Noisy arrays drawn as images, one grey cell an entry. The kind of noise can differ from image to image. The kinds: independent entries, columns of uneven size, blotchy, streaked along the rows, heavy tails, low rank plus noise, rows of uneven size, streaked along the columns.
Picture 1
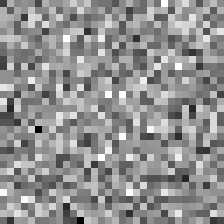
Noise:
independent entries
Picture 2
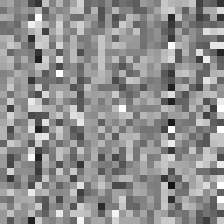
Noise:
columns of uneven size
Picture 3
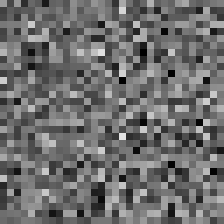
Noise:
low rank plus noise
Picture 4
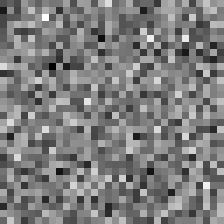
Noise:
independent entries
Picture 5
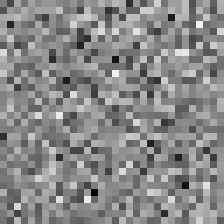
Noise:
independent entries
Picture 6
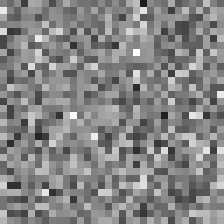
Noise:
low rank plus noise
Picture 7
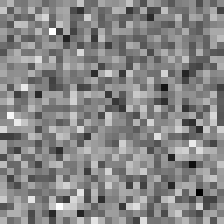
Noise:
independent entries
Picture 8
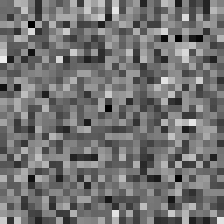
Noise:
low rank plus noise
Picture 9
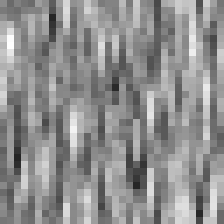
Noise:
streaked along the columns
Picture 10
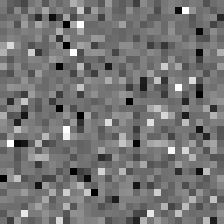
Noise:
heavy tails
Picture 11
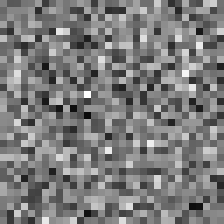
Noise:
independent entries
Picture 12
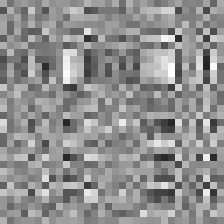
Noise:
low rank plus noise
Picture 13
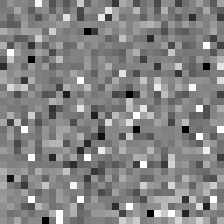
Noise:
heavy tails
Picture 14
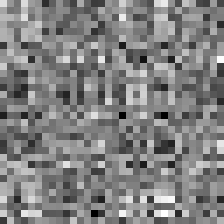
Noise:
low rank plus noise
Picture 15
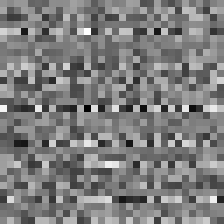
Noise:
rows of uneven size
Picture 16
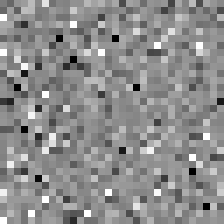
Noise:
heavy tails
